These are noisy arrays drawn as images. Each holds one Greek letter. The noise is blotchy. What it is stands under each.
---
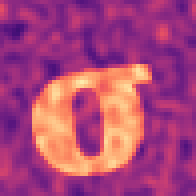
sigma
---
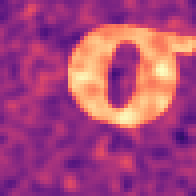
sigma
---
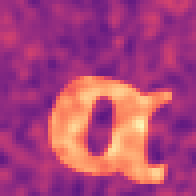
alpha
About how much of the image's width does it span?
two thirds
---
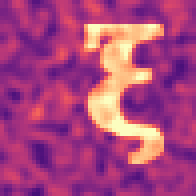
xi
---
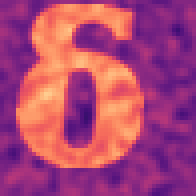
delta
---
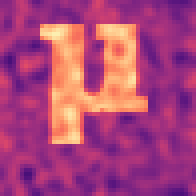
mu
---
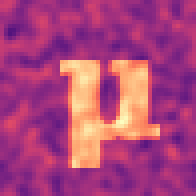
mu
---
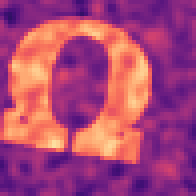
omega
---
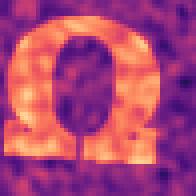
omega
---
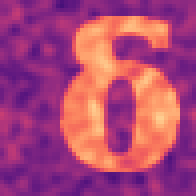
delta
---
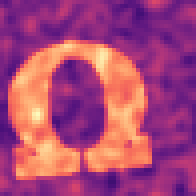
omega
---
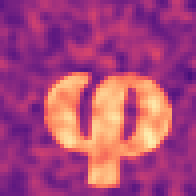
phi
